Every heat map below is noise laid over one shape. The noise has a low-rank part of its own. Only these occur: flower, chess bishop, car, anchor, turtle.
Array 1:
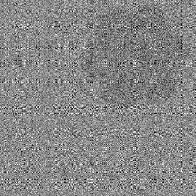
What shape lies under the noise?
flower
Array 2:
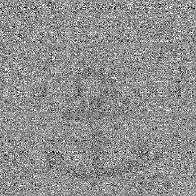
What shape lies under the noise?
anchor
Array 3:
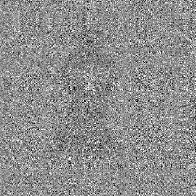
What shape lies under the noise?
chess bishop
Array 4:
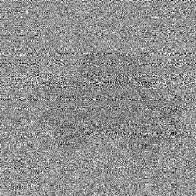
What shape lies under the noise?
car
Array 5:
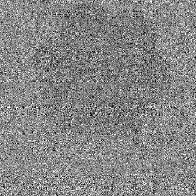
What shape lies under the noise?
flower
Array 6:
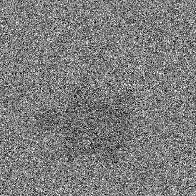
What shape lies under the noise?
turtle
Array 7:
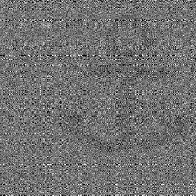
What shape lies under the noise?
anchor
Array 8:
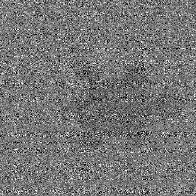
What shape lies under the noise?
turtle
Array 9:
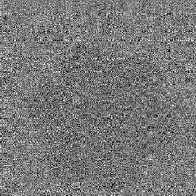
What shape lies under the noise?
flower
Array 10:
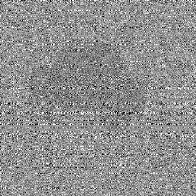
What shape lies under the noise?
car
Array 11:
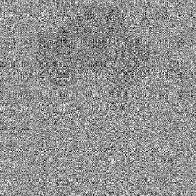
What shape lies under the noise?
car
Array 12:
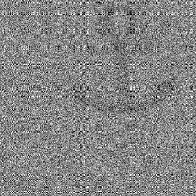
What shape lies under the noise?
anchor
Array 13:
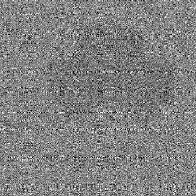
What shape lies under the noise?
car
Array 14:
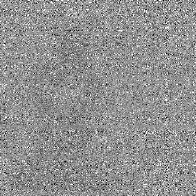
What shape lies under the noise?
chess bishop
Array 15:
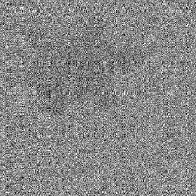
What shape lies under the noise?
turtle
